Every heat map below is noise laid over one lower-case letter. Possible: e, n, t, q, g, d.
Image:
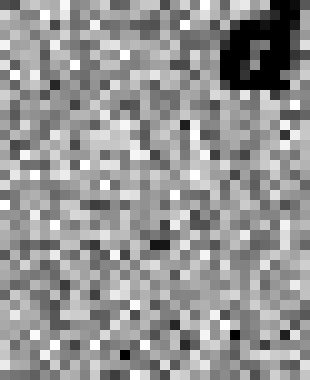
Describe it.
dark d, top right
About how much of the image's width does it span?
a quarter
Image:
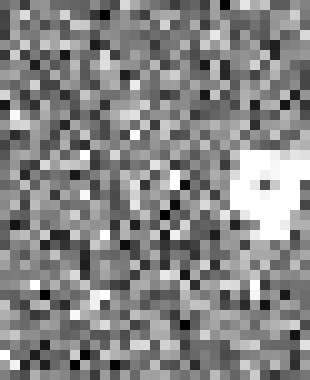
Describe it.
light q, middle right
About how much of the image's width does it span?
a quarter
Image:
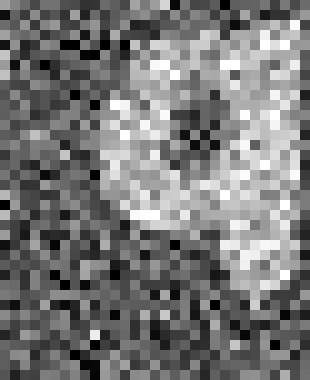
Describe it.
light q
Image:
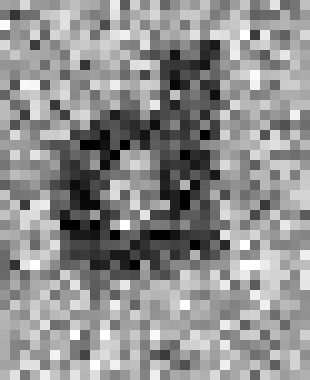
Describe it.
dark d
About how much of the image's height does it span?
two thirds
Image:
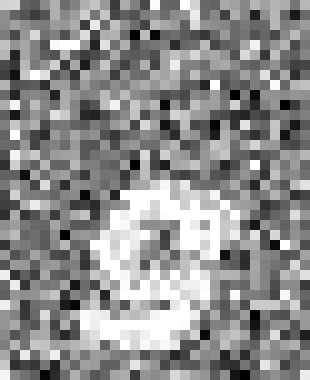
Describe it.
light g
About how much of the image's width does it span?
half
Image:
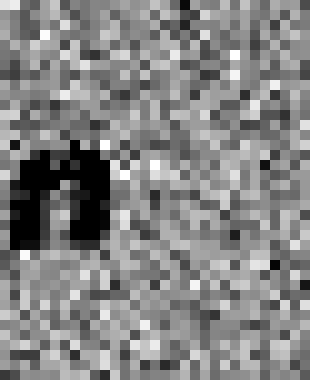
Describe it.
dark n, middle left
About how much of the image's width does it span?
a third
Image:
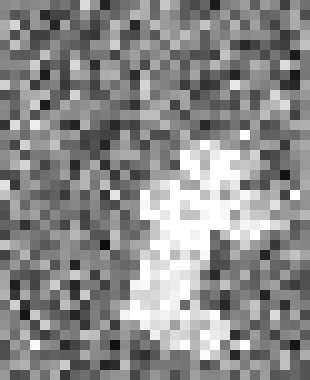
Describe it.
light t
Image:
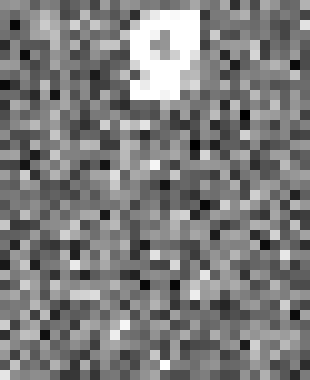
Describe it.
light g, top middle
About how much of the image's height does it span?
a quarter
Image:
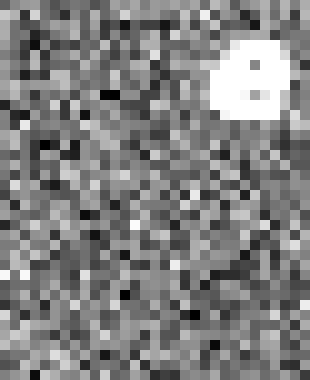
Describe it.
light e, top right
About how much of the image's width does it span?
a quarter
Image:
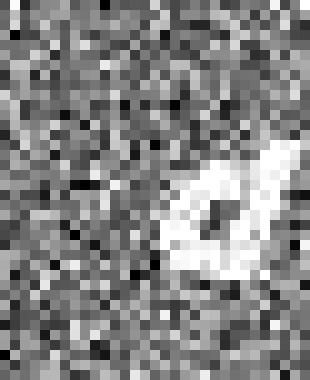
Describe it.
light d
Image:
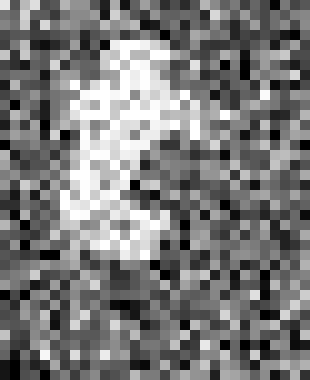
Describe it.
light t
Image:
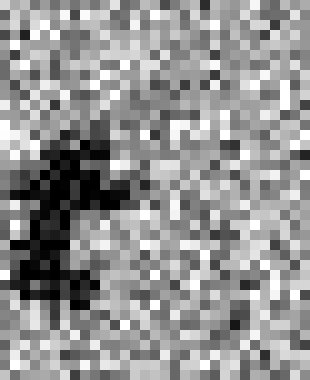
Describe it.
dark t
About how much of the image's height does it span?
half
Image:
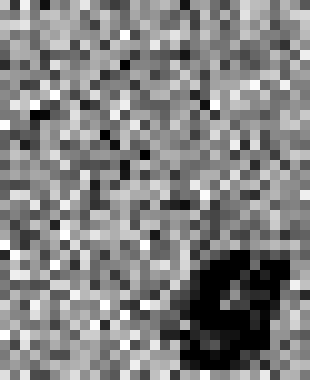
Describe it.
dark g, bottom right
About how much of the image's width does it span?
a third
